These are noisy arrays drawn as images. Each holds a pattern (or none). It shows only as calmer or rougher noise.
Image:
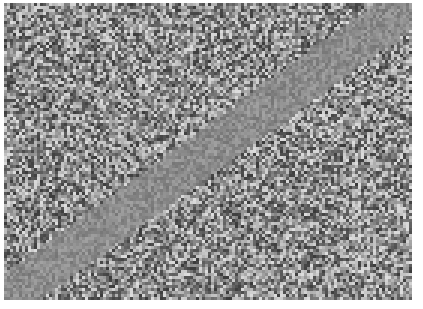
a diagonal band
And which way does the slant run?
bottom left to top right
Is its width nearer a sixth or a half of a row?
a sixth
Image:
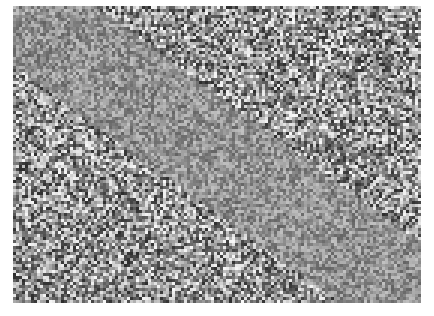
a diagonal band
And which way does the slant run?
top left to bottom right
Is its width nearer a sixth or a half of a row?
a half
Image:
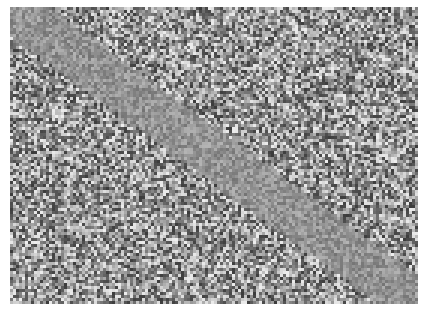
a diagonal band
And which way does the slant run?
top left to bottom right
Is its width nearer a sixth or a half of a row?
a sixth
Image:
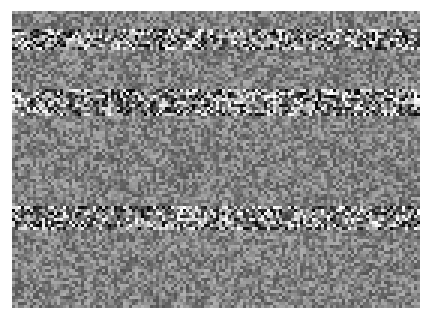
bands of rows
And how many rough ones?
3
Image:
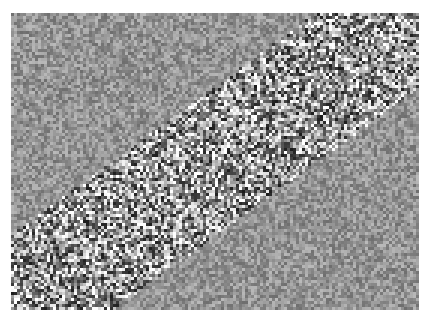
a diagonal band
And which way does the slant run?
bottom left to top right
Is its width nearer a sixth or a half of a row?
a half
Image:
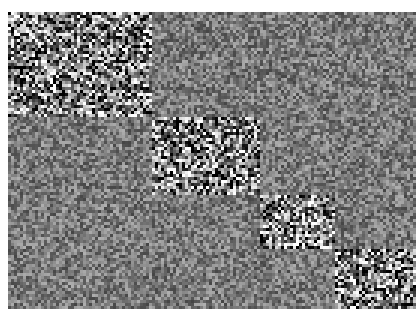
blocks along the diagonal
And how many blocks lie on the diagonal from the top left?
4
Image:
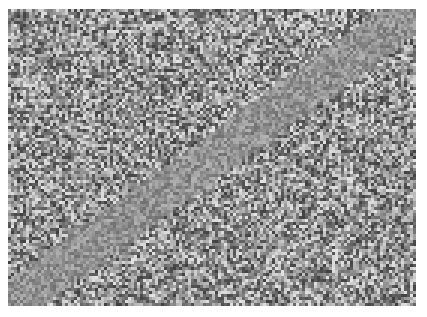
a diagonal band
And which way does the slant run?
bottom left to top right
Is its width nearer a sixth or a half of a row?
a sixth
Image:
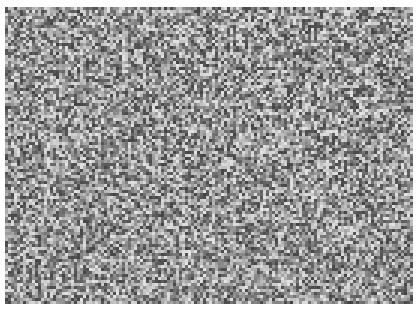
only noise
